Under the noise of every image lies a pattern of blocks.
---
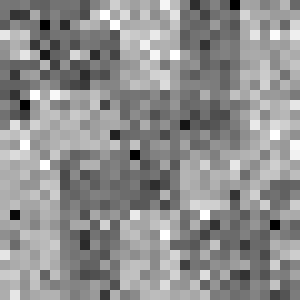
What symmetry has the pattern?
the same after a half turn
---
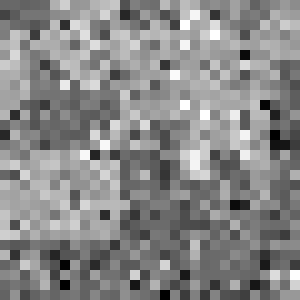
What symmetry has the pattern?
no symmetry
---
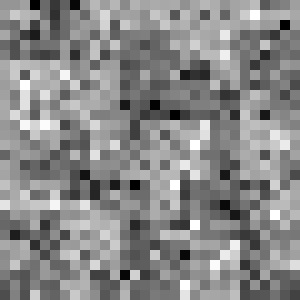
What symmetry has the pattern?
no symmetry
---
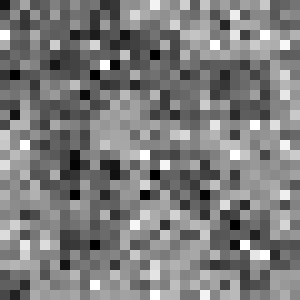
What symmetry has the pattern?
mirrored about the diagonal from the top left
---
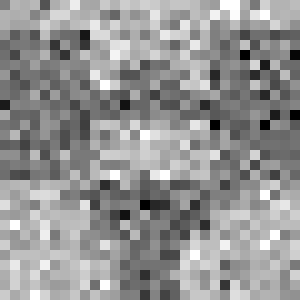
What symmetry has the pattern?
left and right mirror each other
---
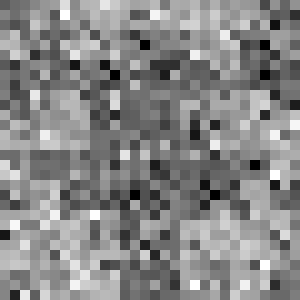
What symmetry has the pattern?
left and right mirror each other
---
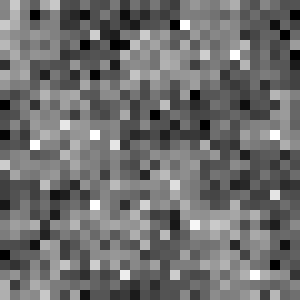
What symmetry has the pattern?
no symmetry
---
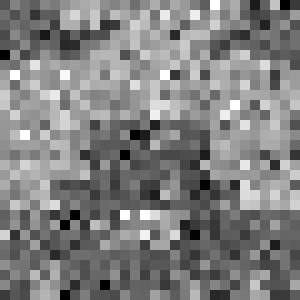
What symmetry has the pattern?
left and right mirror each other
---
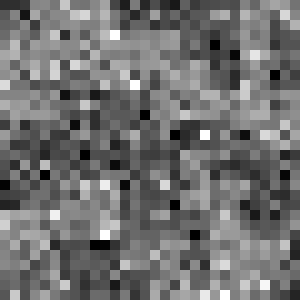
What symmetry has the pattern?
no symmetry
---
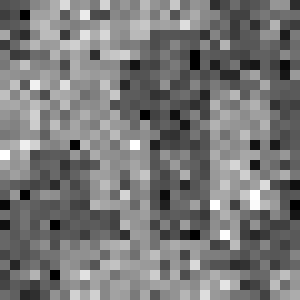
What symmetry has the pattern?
no symmetry
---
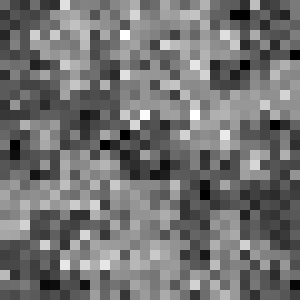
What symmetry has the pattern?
the same after a half turn
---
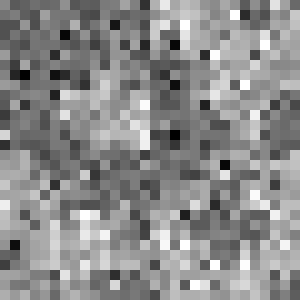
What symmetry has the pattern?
mirrored about the diagonal from the top left
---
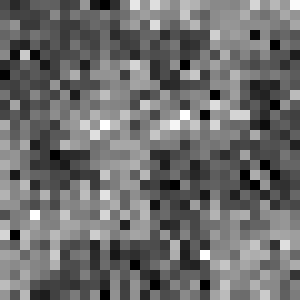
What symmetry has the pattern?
mirrored about the diagonal from the top left
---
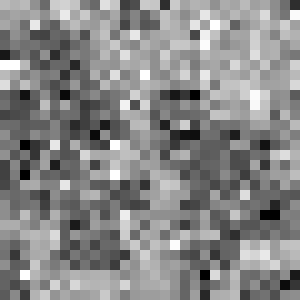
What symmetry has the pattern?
no symmetry
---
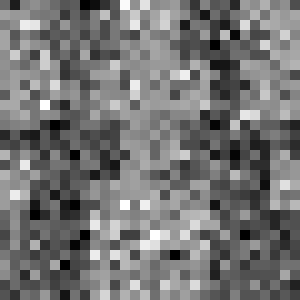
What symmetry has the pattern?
left and right mirror each other
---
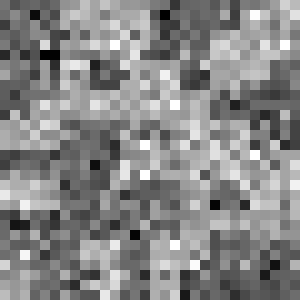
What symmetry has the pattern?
mirrored about the diagonal from the bottom left
